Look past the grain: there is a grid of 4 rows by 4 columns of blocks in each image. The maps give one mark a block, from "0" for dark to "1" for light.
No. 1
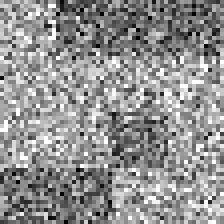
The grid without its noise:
1000
1111
1101
0011
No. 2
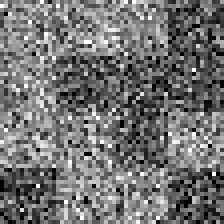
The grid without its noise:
1110
1000
1101
0110
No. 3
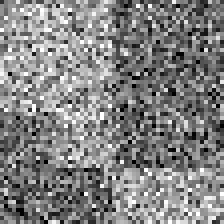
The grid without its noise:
1100
1100
0100
0011
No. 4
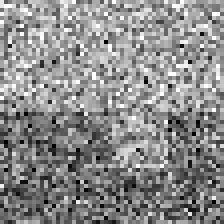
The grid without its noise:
1111
1111
0010
0000
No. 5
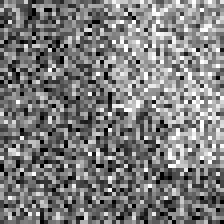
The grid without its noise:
0011
0011
0001
0000
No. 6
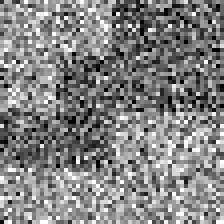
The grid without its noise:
1100
1000
0011
1111
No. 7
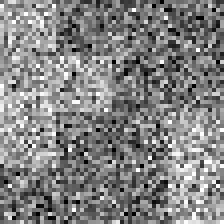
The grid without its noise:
1000
1100
1001
0001
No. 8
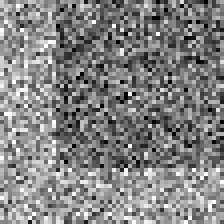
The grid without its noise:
1000
1000
1000
1111
